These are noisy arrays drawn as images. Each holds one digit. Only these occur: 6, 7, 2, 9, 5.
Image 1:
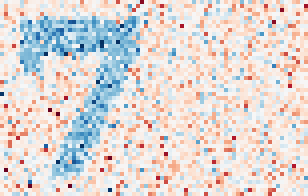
blue 7
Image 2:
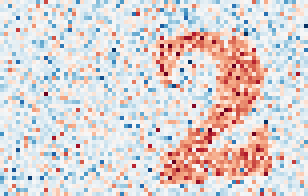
red 2
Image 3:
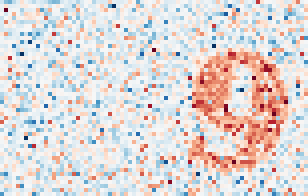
red 9
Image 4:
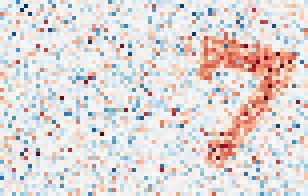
red 7
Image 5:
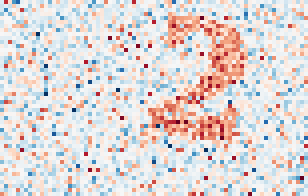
red 2
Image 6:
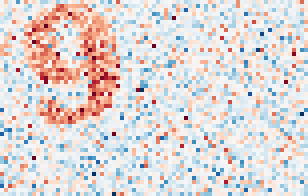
red 9
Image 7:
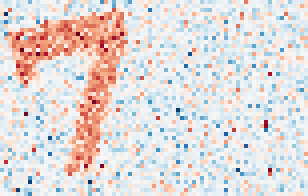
red 7
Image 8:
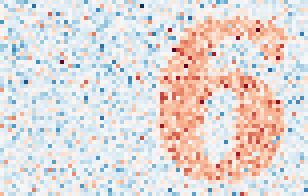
red 6
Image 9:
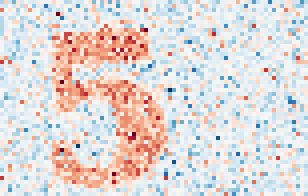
red 5
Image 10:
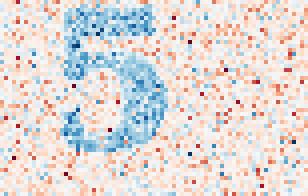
blue 5
